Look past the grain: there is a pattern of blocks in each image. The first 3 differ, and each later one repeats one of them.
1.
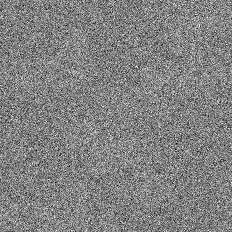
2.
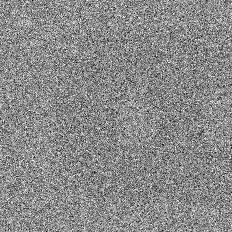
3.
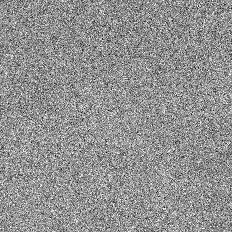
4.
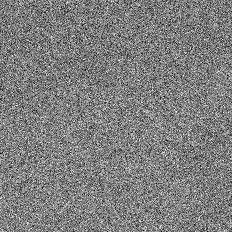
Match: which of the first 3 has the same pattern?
3
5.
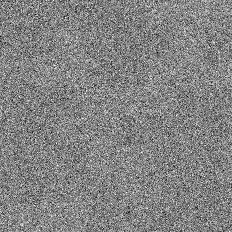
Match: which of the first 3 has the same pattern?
1
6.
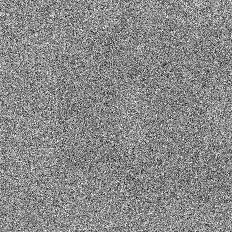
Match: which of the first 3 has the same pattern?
2
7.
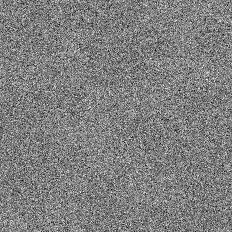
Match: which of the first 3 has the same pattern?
1
